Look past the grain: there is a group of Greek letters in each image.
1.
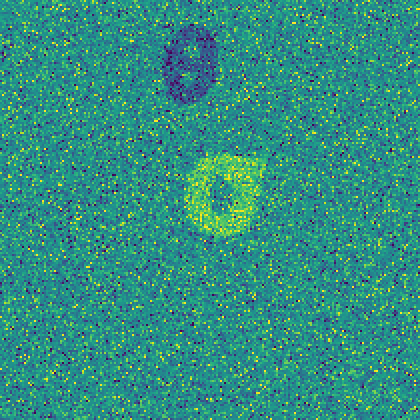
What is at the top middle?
theta
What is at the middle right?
nothing
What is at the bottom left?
nothing
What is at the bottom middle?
nothing
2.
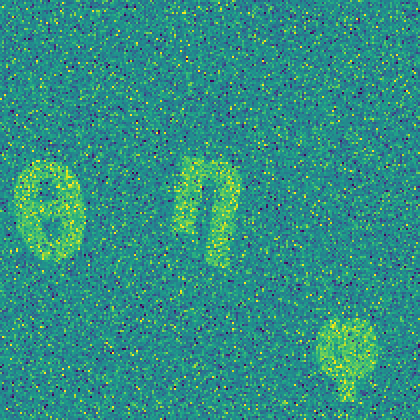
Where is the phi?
bottom right
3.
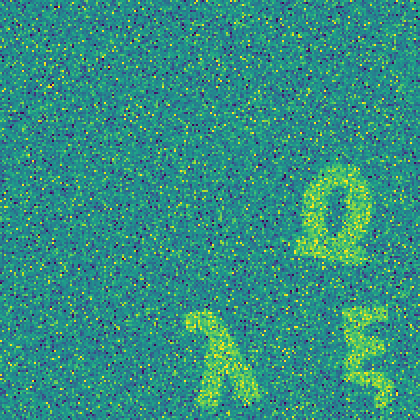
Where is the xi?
bottom right
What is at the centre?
nothing
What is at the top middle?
nothing
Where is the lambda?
bottom middle
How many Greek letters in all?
3
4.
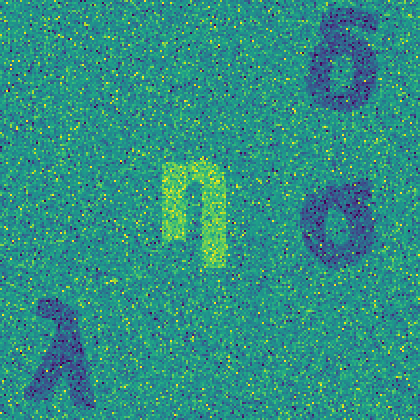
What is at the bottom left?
lambda
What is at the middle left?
nothing
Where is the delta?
top right
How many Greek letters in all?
4
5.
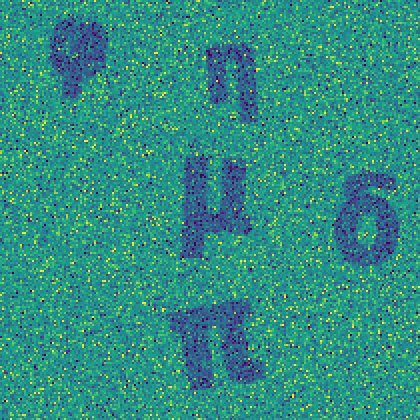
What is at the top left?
phi
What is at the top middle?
eta
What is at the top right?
nothing
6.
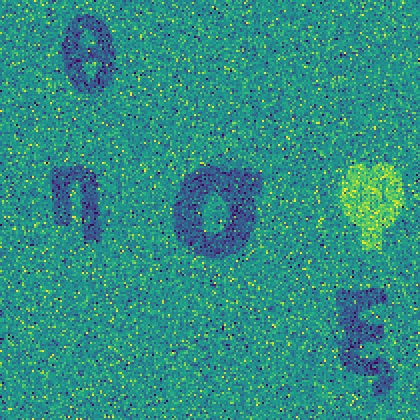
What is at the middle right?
phi
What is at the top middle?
nothing
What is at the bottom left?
nothing
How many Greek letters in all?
5
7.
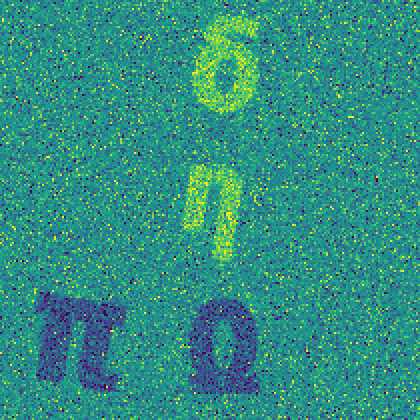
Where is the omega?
bottom middle
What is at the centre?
eta
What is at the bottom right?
nothing
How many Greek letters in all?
4
